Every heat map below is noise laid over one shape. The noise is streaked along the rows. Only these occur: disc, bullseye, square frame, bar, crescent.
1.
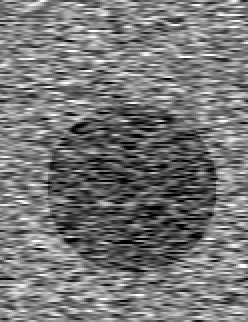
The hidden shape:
disc
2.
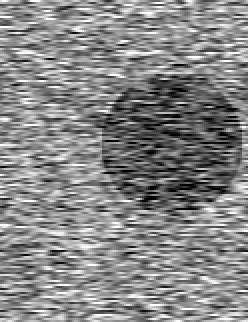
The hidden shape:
disc
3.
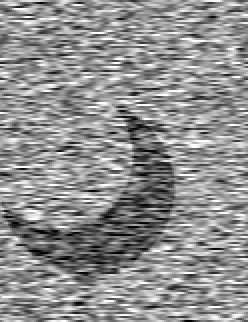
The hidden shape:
crescent
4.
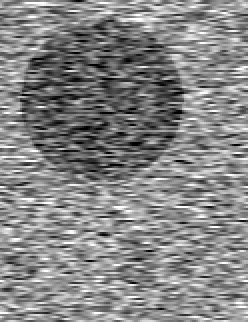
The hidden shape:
disc
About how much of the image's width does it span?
two thirds
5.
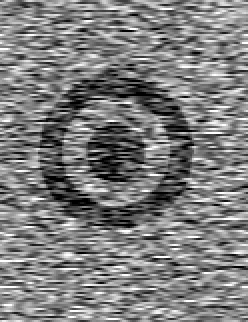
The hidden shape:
bullseye
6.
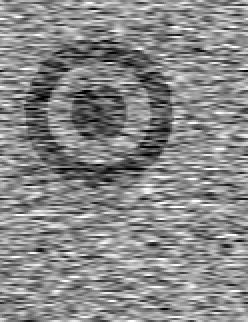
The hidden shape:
bullseye
